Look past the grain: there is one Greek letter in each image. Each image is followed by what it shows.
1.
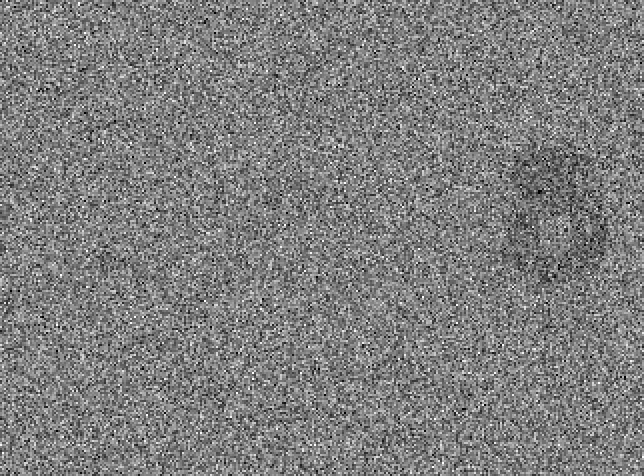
delta
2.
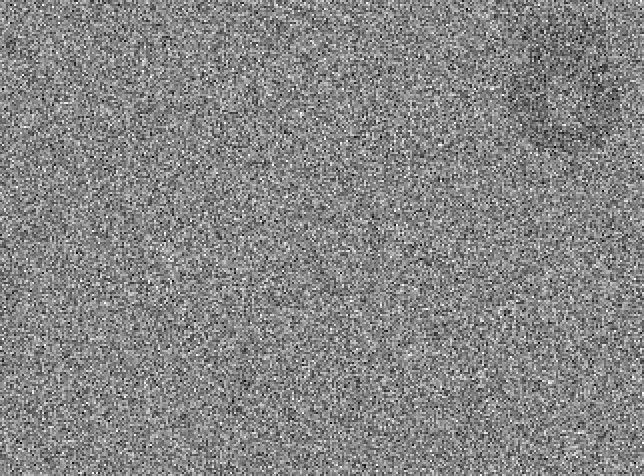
delta
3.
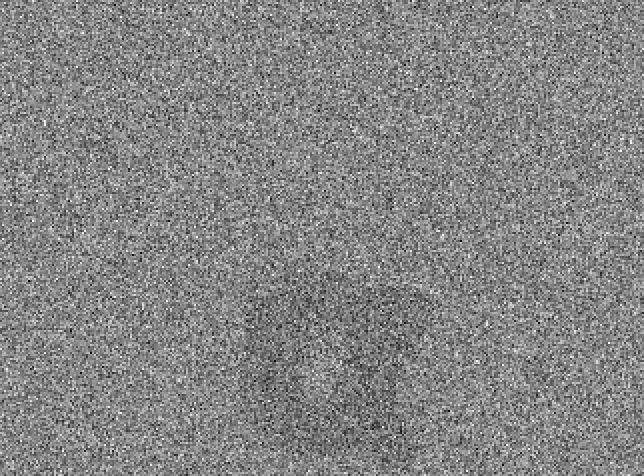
alpha
